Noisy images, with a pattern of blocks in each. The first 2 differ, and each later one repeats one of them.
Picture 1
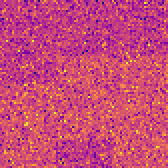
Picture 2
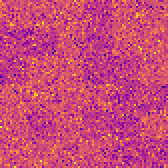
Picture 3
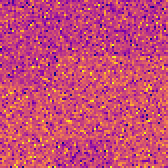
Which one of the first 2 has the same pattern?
1
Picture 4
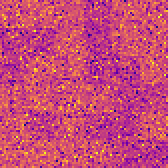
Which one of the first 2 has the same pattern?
2
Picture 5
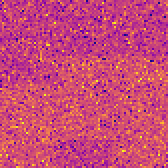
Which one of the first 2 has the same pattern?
1
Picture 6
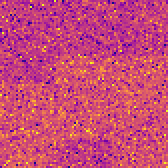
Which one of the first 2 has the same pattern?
1
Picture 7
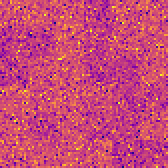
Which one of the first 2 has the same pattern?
2
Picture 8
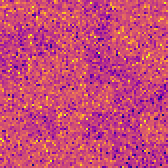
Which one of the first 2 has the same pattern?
2
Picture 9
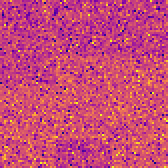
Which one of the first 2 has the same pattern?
1
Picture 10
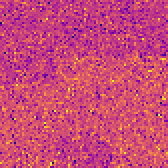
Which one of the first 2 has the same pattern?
1
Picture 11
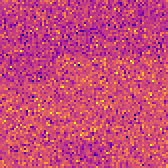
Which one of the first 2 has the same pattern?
1
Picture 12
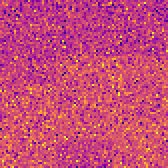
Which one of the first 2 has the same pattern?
1
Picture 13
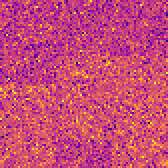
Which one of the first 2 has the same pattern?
1
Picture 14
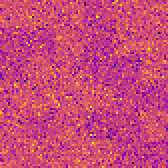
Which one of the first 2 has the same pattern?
2
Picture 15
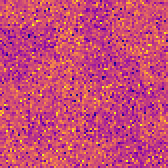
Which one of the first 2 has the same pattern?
2
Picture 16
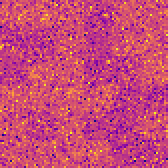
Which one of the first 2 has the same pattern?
2
